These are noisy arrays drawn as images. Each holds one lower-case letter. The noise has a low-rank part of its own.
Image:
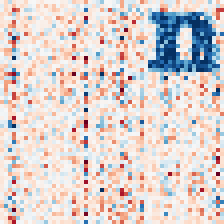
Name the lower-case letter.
n
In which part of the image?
top right
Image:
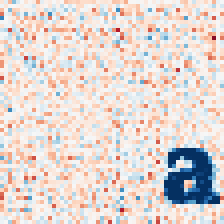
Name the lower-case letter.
a
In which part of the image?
bottom right
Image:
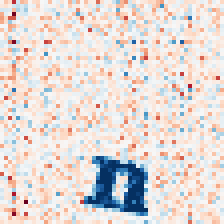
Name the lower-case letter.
n
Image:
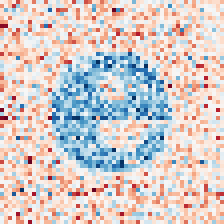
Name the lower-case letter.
e
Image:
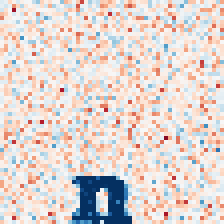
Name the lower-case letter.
n
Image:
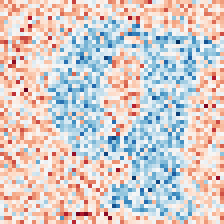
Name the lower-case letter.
q
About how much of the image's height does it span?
nearly all
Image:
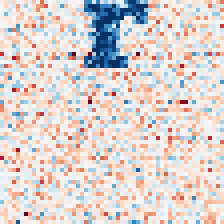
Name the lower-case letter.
r
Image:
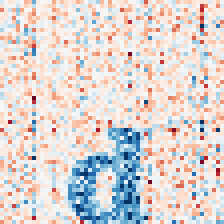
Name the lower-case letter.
d
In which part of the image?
bottom middle
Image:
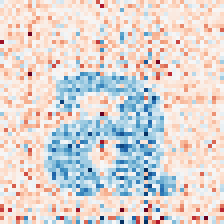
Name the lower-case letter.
a
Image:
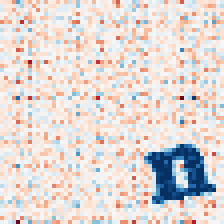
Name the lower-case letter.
n
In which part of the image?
bottom right
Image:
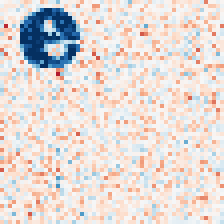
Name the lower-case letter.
e
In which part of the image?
top left
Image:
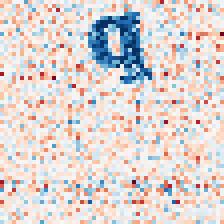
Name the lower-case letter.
q
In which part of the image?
top middle
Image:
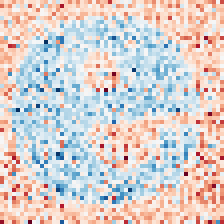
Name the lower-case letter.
e
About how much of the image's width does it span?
nearly all
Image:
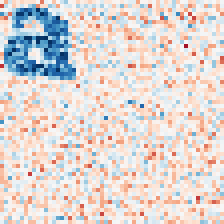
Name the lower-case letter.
a
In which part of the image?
top left
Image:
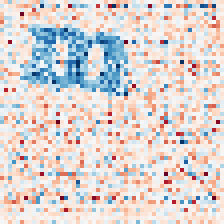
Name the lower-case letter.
m
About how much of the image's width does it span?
half
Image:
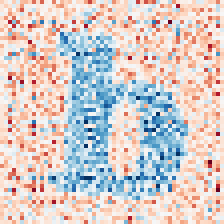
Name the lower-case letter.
b
